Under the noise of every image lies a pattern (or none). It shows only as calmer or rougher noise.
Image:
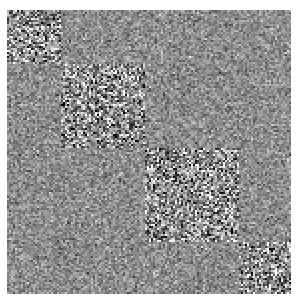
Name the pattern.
blocks along the diagonal
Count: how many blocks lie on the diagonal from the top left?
4
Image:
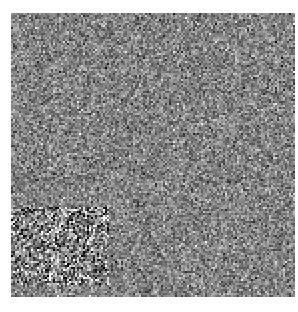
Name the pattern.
one block
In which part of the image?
bottom left
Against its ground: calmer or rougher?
rougher
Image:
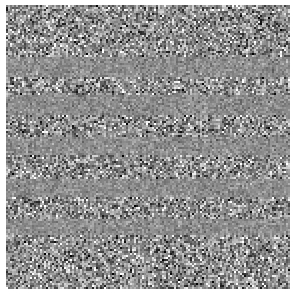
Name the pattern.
bands of rows
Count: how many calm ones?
5
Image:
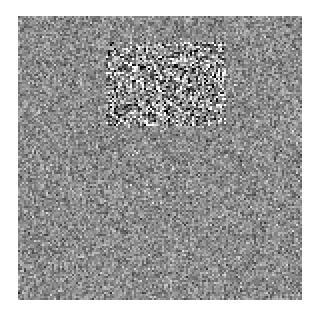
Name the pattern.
one block
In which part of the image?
top middle
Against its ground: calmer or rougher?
rougher
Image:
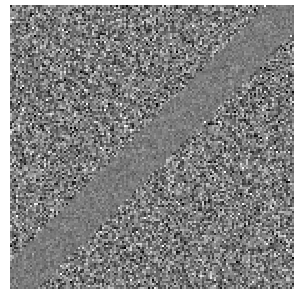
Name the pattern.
a diagonal band
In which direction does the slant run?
bottom left to top right
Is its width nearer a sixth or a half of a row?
a sixth
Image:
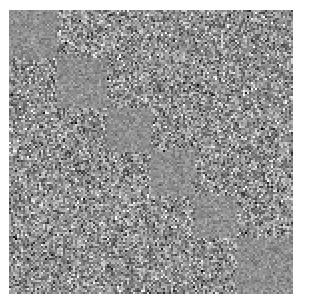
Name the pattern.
blocks along the diagonal
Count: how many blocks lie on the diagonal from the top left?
6
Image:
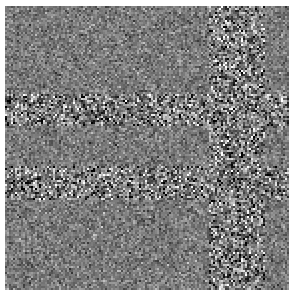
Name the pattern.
bands of rows crossing bands of columns
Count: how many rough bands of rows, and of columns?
2 and 1
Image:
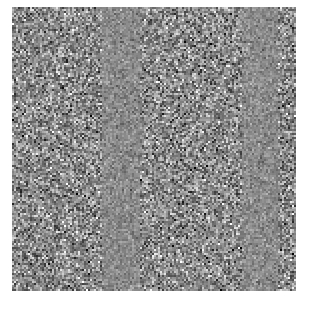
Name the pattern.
bands of columns
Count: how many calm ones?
2
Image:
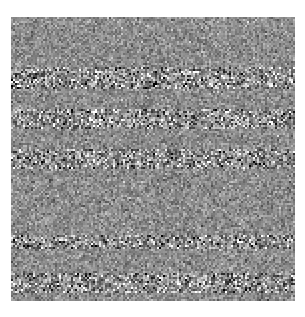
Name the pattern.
bands of rows
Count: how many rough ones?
5
